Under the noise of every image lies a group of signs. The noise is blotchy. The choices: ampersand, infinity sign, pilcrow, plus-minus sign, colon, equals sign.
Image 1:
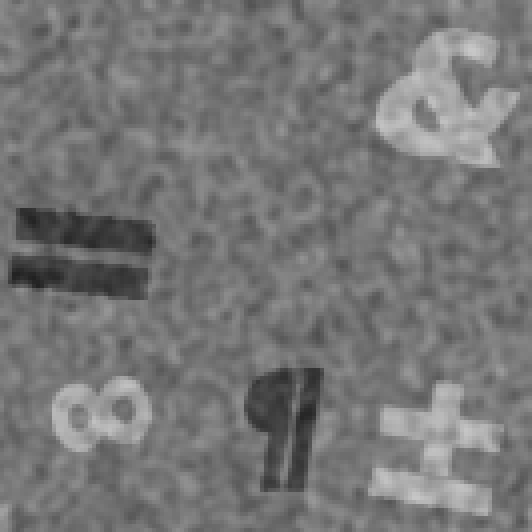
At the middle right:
nothing
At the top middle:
nothing
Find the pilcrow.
bottom middle
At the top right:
ampersand
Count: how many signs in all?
5
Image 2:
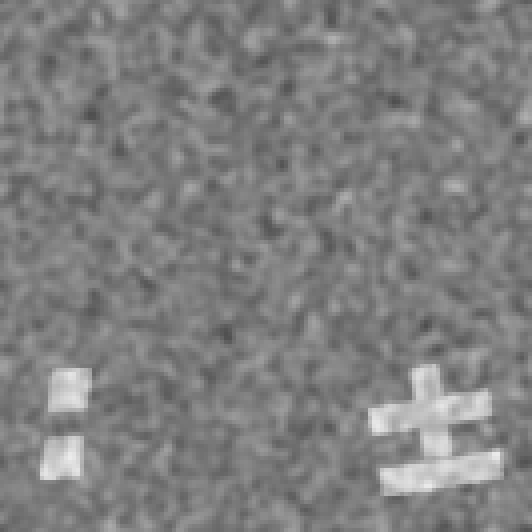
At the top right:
nothing
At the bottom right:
plus-minus sign
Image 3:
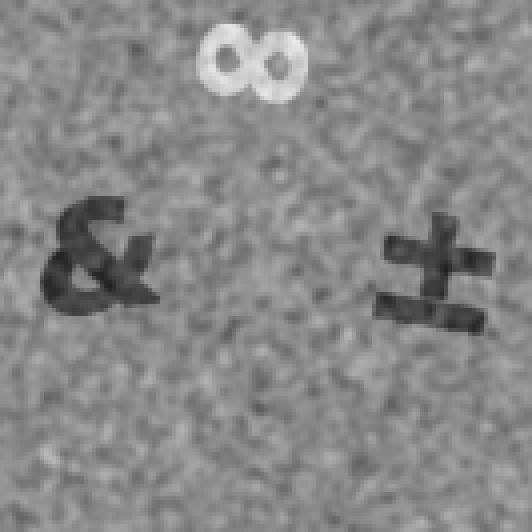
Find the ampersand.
middle left
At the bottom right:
nothing
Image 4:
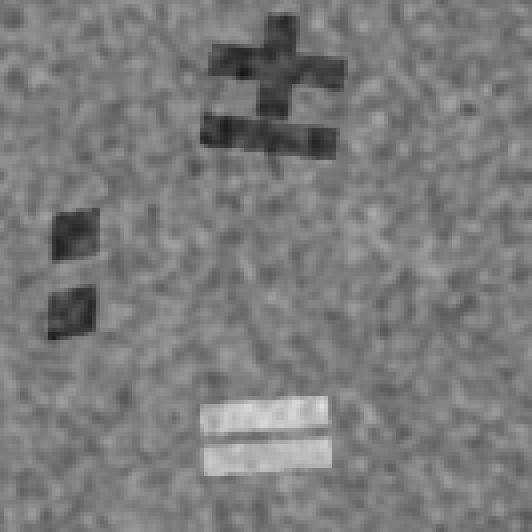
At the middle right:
nothing
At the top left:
nothing
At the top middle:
plus-minus sign
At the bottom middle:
equals sign
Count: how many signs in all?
3
